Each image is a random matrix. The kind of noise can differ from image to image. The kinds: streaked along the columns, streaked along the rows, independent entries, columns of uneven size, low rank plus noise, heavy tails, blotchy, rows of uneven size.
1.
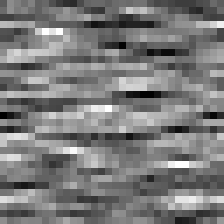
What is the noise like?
streaked along the rows
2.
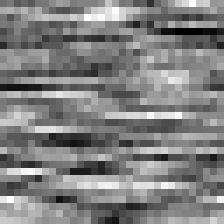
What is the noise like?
streaked along the rows
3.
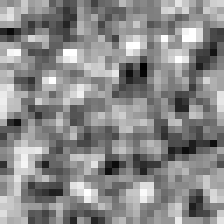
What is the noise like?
blotchy
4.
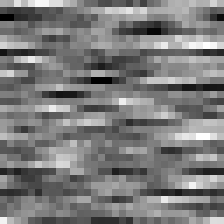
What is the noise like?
streaked along the rows
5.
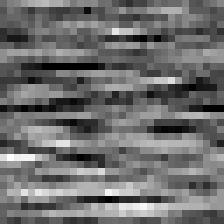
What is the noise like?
streaked along the rows
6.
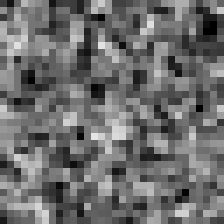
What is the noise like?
blotchy
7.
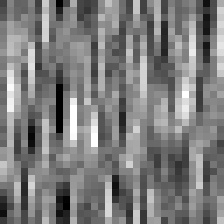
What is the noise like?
streaked along the columns
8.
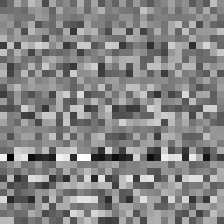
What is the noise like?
rows of uneven size
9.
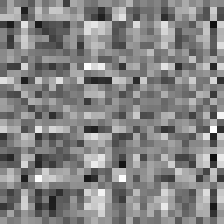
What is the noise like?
low rank plus noise
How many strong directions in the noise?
one
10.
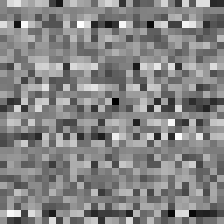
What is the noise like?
rows of uneven size
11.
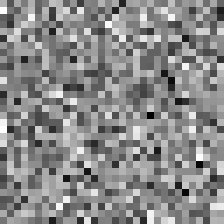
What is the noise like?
independent entries
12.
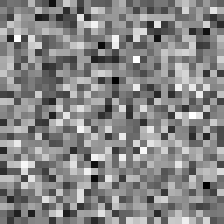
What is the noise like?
independent entries
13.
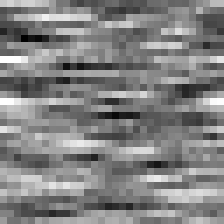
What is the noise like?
streaked along the rows
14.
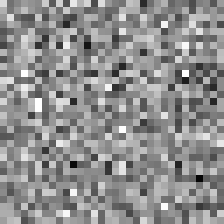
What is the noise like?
low rank plus noise
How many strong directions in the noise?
five to eight
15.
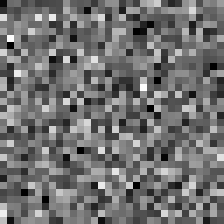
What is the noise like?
independent entries
